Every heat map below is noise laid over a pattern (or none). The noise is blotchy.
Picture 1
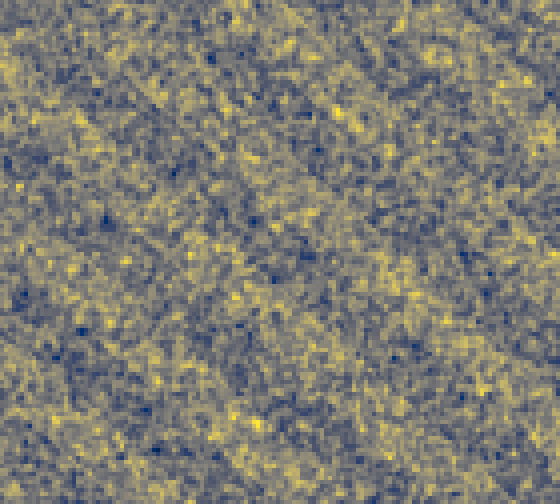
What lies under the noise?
diagonal stripes
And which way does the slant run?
top left to bottom right
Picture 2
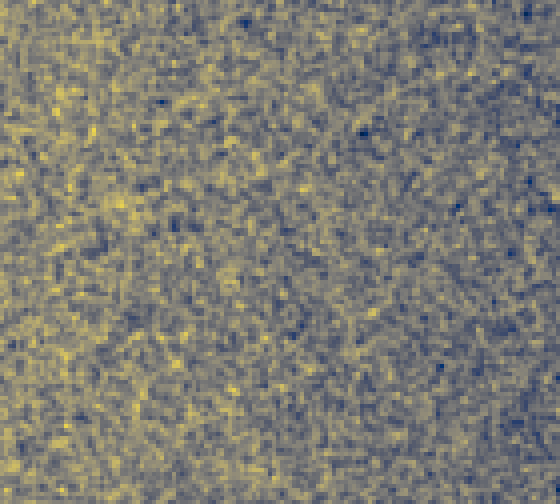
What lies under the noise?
a smooth slope
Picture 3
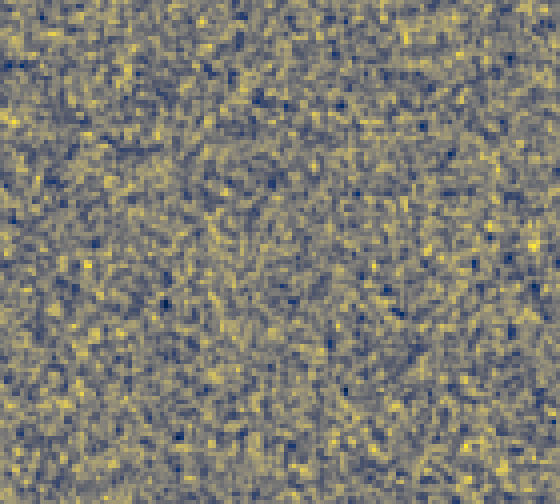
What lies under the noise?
only noise
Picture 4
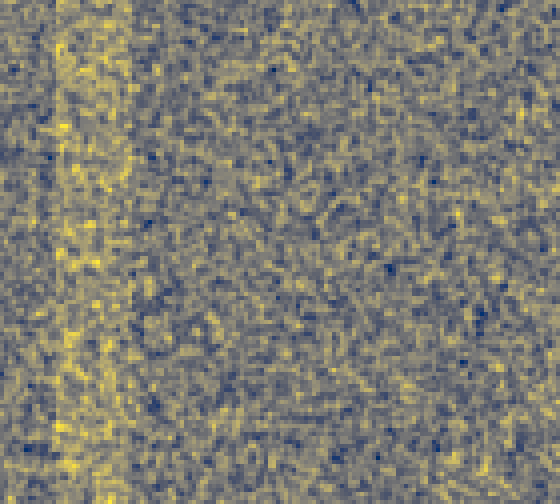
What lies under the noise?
one vertical stripe
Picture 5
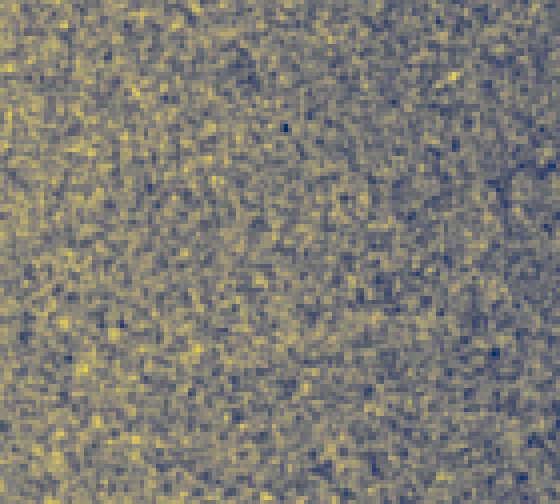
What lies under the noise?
a smooth slope
